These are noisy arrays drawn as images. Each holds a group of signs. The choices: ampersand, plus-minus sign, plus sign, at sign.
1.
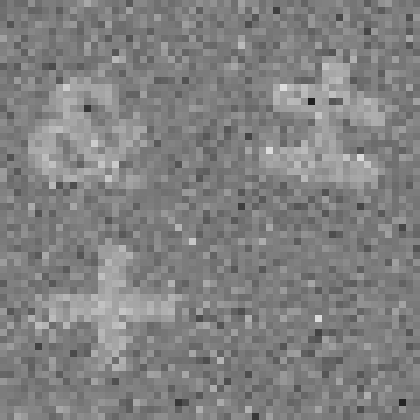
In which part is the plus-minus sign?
top right
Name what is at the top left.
ampersand
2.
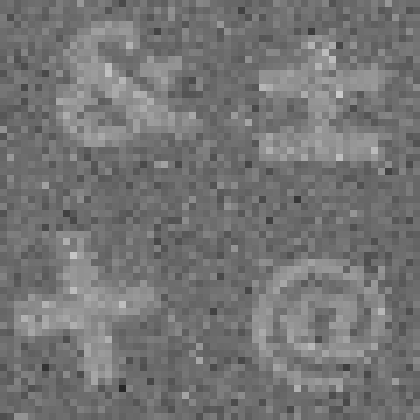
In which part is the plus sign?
bottom left
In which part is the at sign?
bottom right
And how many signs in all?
4
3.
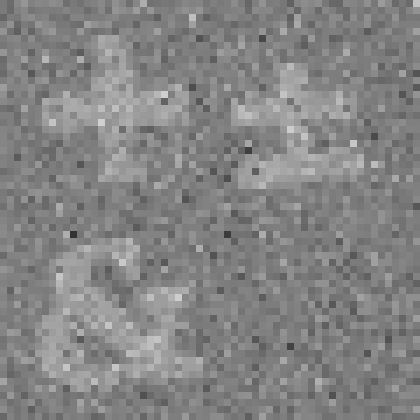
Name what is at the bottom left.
ampersand
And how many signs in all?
3
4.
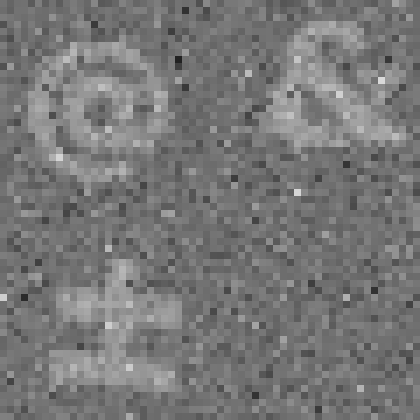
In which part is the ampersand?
top right
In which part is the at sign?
top left
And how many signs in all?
3
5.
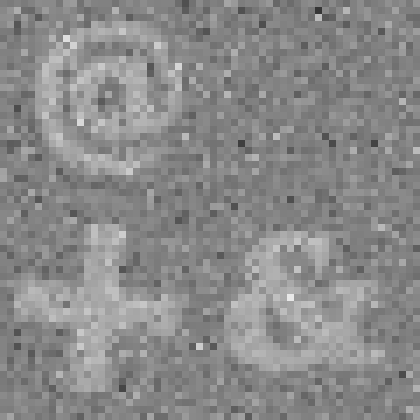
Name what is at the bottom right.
ampersand
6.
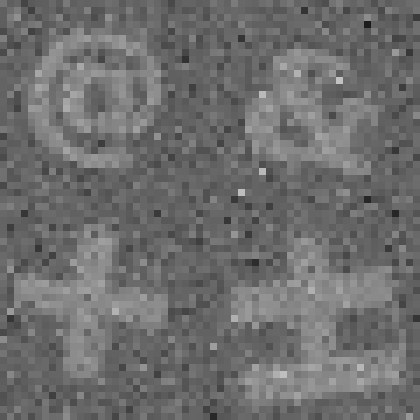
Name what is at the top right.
ampersand
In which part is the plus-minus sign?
bottom right
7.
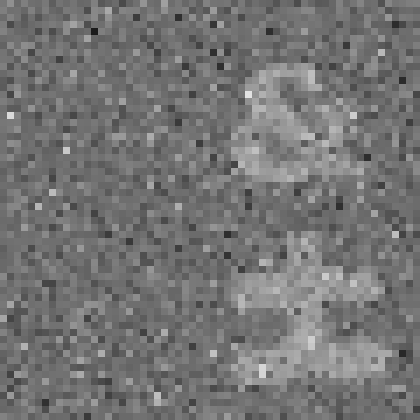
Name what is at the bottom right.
plus-minus sign
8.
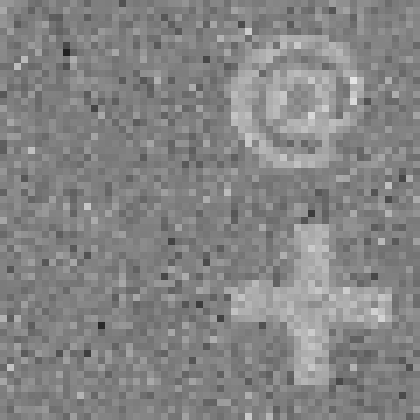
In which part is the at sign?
top right
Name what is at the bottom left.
nothing
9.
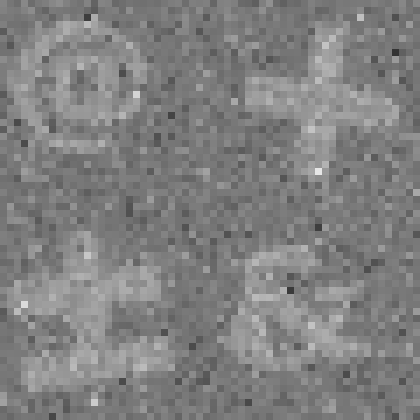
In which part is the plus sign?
top right
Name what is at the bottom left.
plus-minus sign
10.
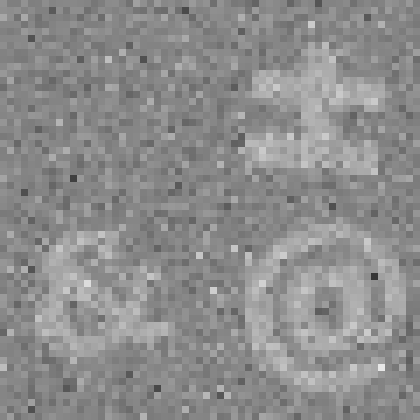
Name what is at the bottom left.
ampersand
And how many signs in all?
3
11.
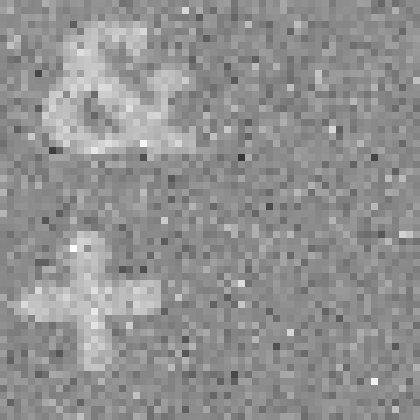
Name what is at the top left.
ampersand
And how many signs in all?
2
